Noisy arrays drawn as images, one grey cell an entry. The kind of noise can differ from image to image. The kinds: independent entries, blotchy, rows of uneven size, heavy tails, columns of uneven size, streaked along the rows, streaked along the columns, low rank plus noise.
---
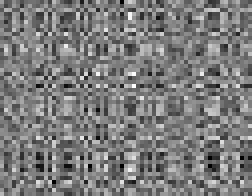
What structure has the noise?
low rank plus noise
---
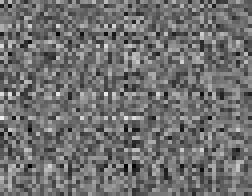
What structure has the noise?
low rank plus noise
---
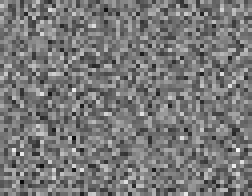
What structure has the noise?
low rank plus noise
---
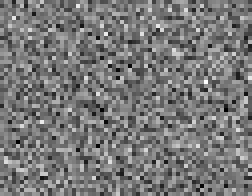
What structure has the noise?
independent entries
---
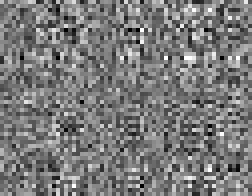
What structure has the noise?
low rank plus noise
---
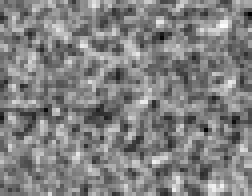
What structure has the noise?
blotchy
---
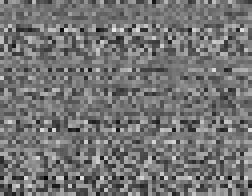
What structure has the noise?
rows of uneven size
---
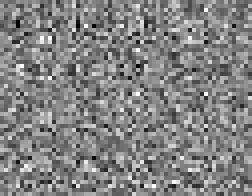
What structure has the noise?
low rank plus noise
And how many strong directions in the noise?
three or four
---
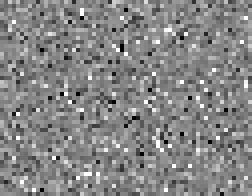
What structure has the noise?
heavy tails
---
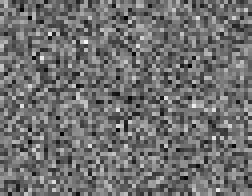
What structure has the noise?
independent entries
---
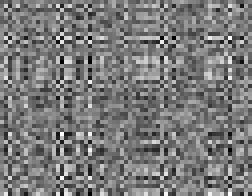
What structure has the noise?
low rank plus noise
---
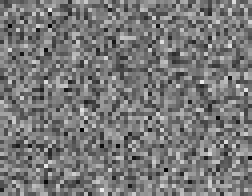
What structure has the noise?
independent entries
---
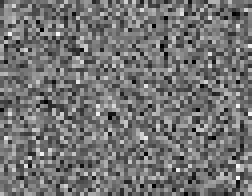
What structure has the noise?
independent entries
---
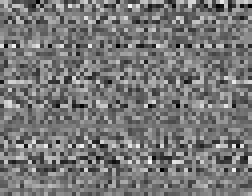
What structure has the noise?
rows of uneven size
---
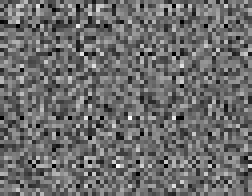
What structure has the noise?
low rank plus noise
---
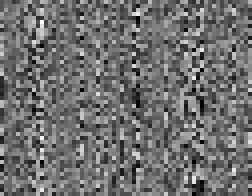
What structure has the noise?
columns of uneven size
